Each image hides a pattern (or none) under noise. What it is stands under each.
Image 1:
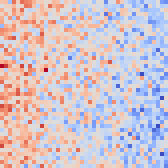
a smooth slope
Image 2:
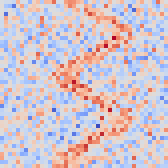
a wavy band
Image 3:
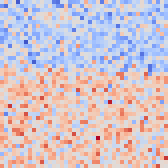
a sharp edge
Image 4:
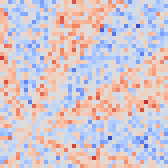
spokes from one point
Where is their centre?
bottom left
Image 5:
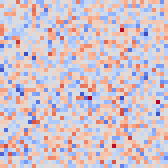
only noise
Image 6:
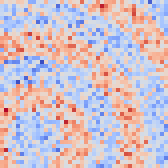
rings round one point
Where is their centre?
bottom left
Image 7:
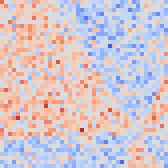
spokes from one point
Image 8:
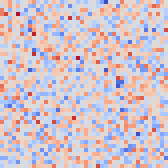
only noise
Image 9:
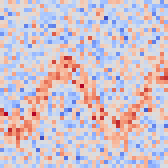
a wavy band
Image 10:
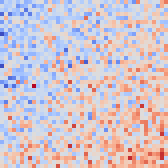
a smooth slope
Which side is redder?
bottom right
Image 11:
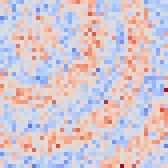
rings round one point
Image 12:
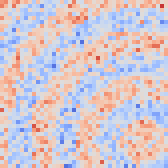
rings round one point
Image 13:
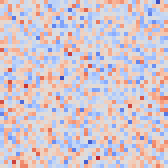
only noise
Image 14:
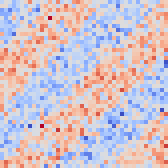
diagonal stripes
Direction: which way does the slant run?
bottom left to top right
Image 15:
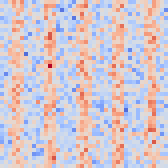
vertical stripes
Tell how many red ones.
5
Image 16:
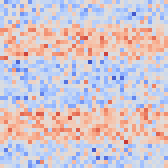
horizontal stripes
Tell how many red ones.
2
